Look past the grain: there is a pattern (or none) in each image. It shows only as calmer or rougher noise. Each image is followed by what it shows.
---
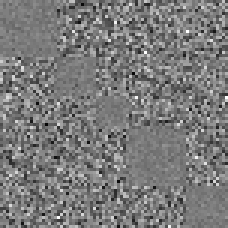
blocks along the diagonal
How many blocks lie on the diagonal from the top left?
5
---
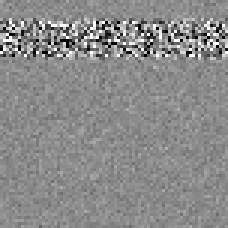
one band of rows
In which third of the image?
top
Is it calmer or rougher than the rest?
rougher
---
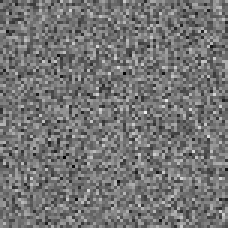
only noise
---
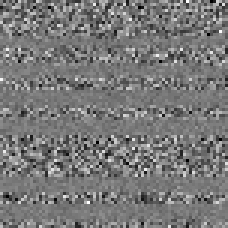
bands of rows
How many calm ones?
6
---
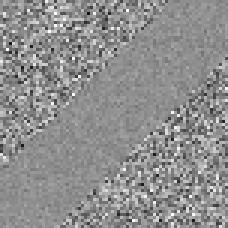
a diagonal band
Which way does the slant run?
bottom left to top right
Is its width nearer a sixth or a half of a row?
a half
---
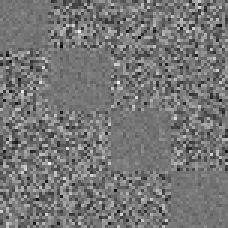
blocks along the diagonal
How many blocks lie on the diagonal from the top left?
4
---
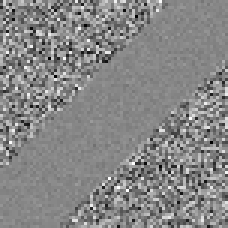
a diagonal band
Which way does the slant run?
bottom left to top right
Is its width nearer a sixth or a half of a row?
a half
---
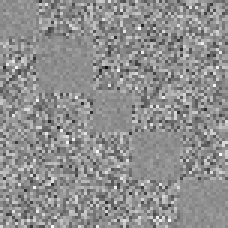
blocks along the diagonal
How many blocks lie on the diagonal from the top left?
5
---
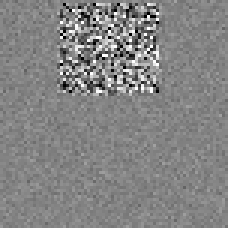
one block
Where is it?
top middle
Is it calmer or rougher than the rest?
rougher
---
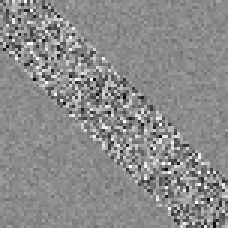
a diagonal band
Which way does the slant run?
top left to bottom right
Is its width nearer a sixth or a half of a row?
a half
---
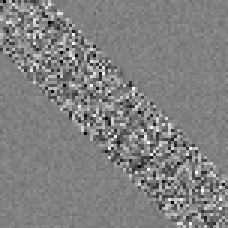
a diagonal band
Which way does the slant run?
top left to bottom right
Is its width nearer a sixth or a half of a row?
a half
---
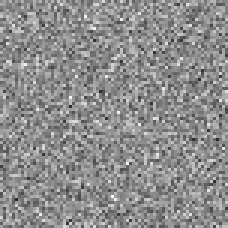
only noise
